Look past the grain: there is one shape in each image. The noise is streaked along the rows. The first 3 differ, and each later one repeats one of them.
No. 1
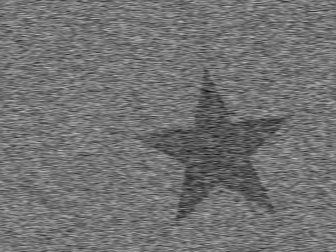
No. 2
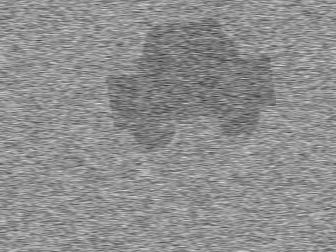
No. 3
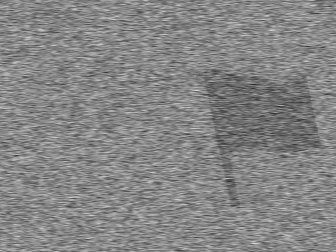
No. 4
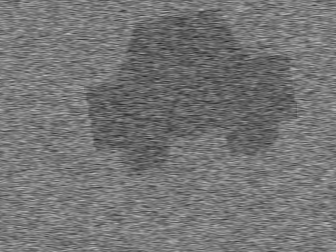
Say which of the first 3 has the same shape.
2
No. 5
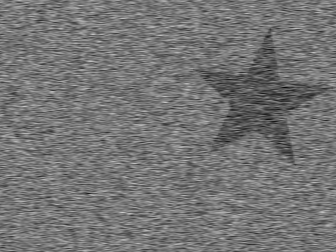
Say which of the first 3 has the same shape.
1
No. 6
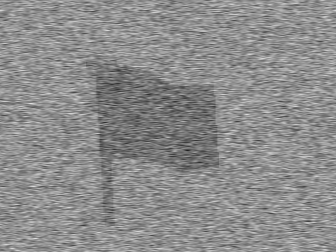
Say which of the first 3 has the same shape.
3
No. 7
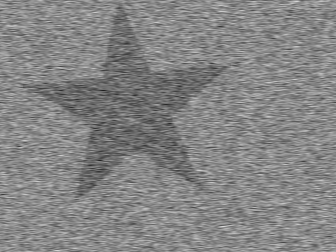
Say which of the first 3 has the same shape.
1
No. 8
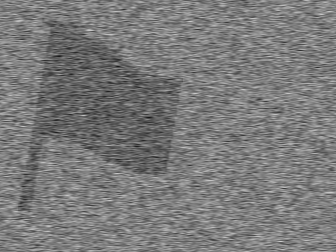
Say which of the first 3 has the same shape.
3
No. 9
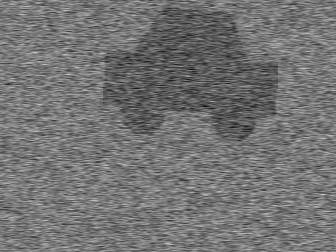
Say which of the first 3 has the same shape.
2
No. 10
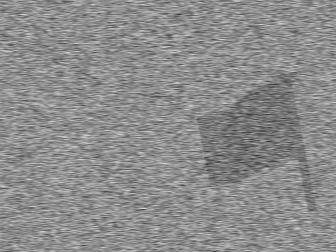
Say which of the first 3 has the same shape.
3
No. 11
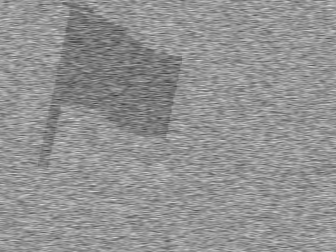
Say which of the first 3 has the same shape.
3
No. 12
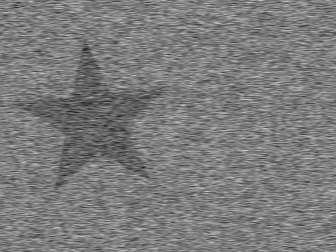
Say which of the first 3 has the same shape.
1
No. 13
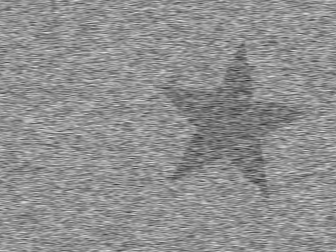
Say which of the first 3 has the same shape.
1
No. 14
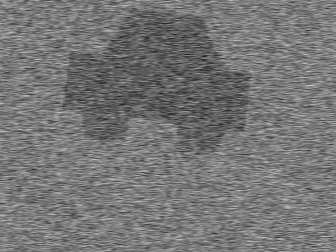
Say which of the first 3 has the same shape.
2
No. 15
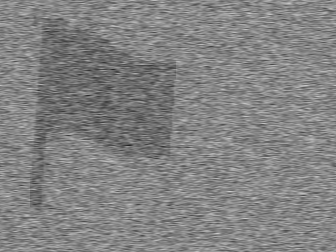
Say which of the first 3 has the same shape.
3
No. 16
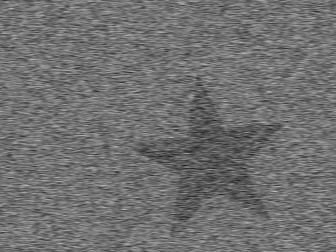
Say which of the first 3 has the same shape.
1
